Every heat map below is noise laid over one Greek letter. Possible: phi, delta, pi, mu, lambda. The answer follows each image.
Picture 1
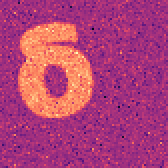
light delta
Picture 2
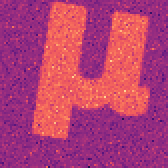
light mu
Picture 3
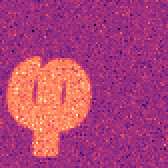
light phi
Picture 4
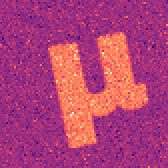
light mu
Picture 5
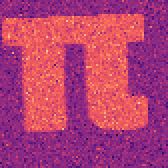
light pi
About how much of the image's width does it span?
nearly all
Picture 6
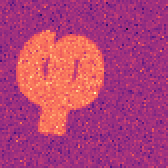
light phi
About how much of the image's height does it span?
two thirds
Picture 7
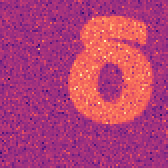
light delta
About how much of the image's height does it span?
two thirds
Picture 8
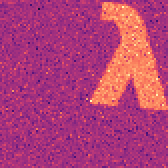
light lambda
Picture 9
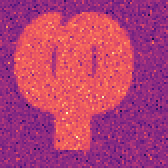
light phi
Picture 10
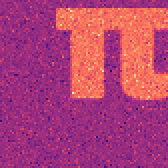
light pi
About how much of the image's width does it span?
two thirds
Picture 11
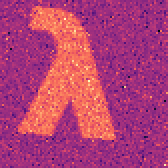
light lambda
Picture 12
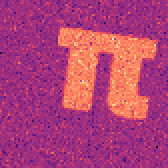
light pi
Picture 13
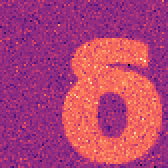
light delta
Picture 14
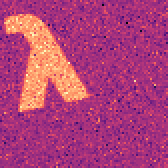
light lambda
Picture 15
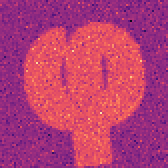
light phi
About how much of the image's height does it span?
nearly all
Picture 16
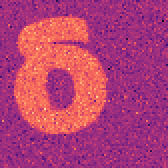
light delta
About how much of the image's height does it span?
two thirds
